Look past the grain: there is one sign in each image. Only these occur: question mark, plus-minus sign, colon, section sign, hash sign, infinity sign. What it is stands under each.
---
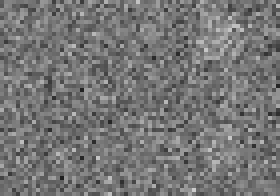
colon
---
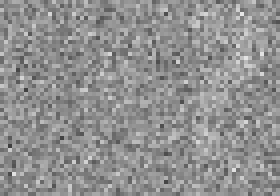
question mark
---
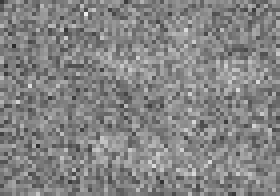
plus-minus sign
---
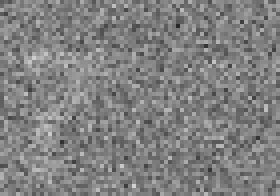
question mark
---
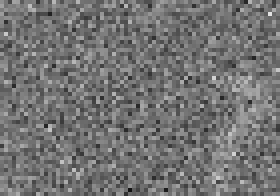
question mark
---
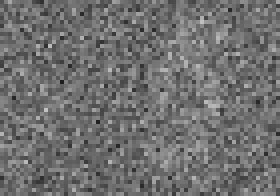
section sign
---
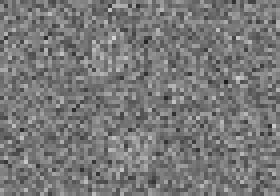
colon
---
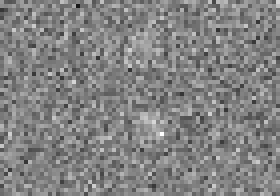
colon
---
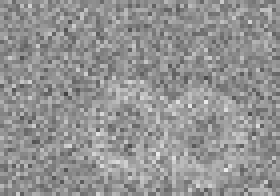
infinity sign
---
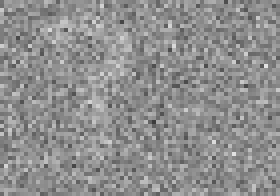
question mark
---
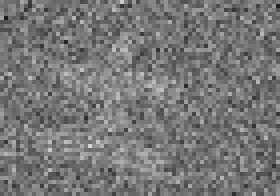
plus-minus sign
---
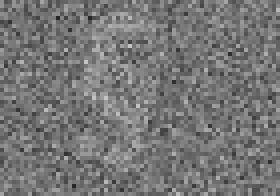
section sign
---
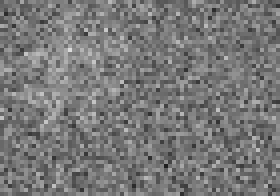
hash sign
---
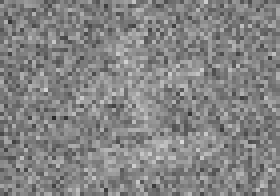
plus-minus sign
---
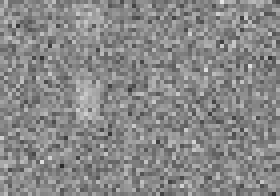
colon
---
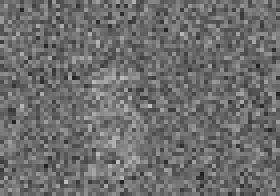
section sign
